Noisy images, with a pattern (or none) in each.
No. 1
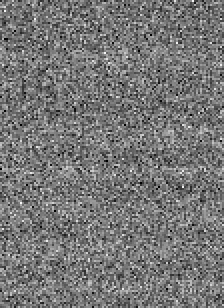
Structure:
bands of rows
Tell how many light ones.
6
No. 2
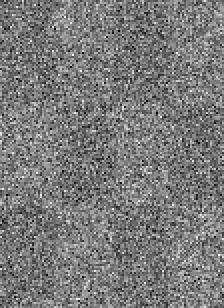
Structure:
a checkerboard
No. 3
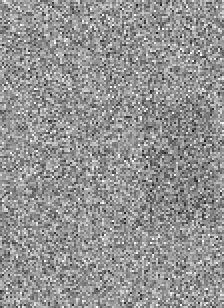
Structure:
one block
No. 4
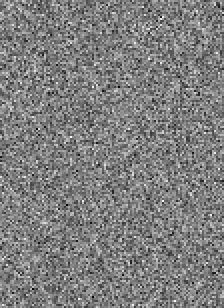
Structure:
only noise
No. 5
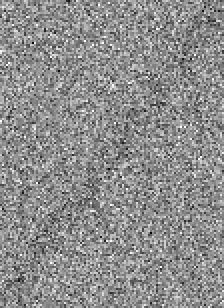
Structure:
a diagonal band
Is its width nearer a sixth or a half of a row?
a sixth
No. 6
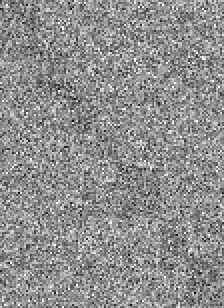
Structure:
blocks along the diagonal
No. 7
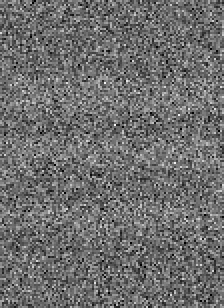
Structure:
bands of rows
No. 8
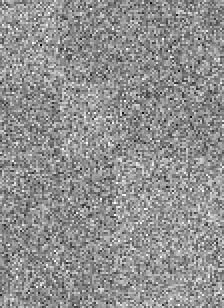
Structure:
blocks along the diagonal
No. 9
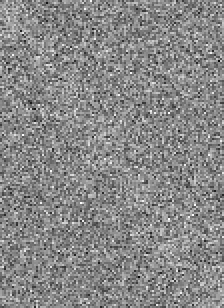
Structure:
blocks along the diagonal
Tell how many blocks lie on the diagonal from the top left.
7
